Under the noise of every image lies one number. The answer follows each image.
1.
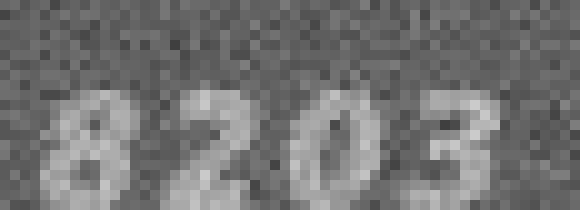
8203
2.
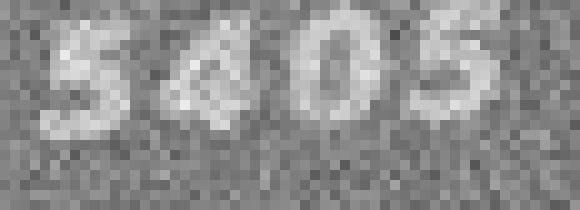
5405
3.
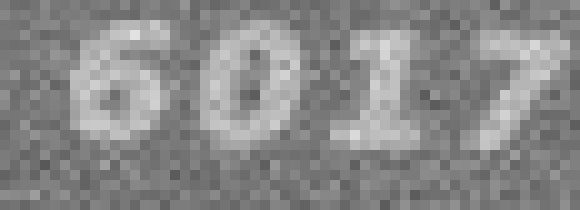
6017
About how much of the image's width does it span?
nearly all
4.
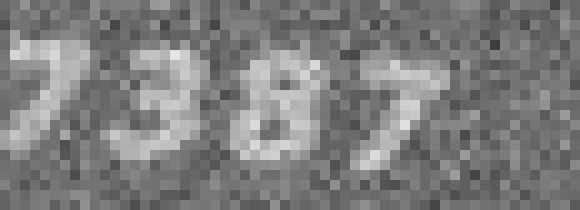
7387
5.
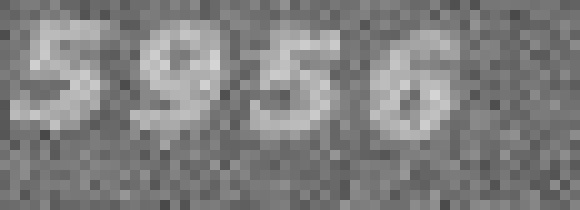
5956
